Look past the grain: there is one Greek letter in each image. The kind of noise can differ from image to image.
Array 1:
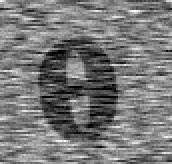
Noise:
streaked along the rows
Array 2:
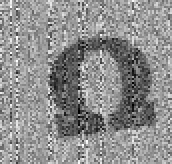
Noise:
columns of uneven size
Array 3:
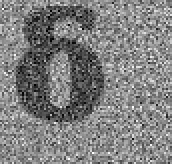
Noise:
low rank plus noise
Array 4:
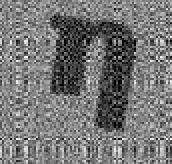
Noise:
low rank plus noise
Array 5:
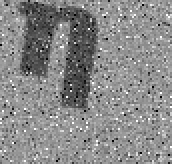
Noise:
heavy tails
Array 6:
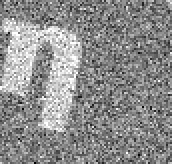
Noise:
independent entries
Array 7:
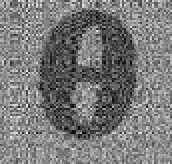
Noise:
low rank plus noise
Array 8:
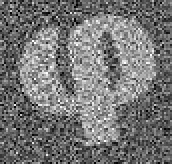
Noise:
low rank plus noise
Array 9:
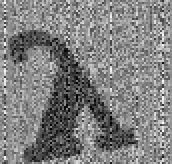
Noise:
columns of uneven size
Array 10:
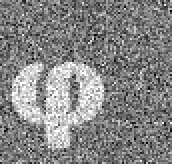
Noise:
independent entries
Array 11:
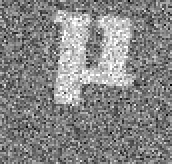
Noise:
independent entries
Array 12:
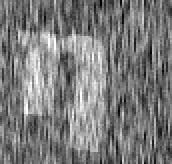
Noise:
streaked along the columns
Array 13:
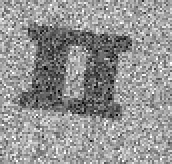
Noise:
independent entries
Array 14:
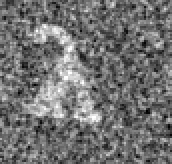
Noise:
blotchy
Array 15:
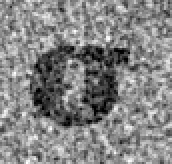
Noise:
blotchy
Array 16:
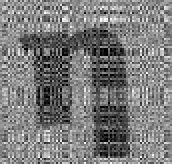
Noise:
low rank plus noise
